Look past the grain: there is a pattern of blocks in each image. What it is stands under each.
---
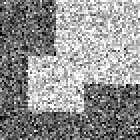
mirrored about the diagonal from the bottom left
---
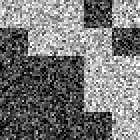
mirrored about the diagonal from the bottom left
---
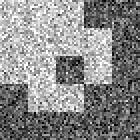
mirrored about the diagonal from the top left
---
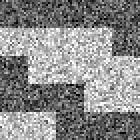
no symmetry
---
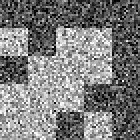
mirrored about the diagonal from the bottom left
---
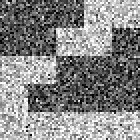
no symmetry
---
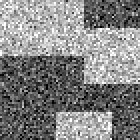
no symmetry
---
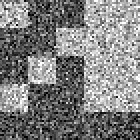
no symmetry
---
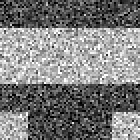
left and right mirror each other
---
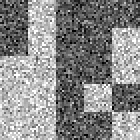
no symmetry
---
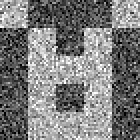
left and right mirror each other
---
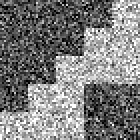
mirrored about the diagonal from the top left
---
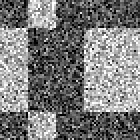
top and bottom mirror each other
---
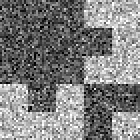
mirrored about the diagonal from the top left
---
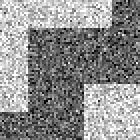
mirrored about the diagonal from the top left
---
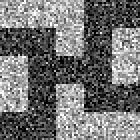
the same after a half turn
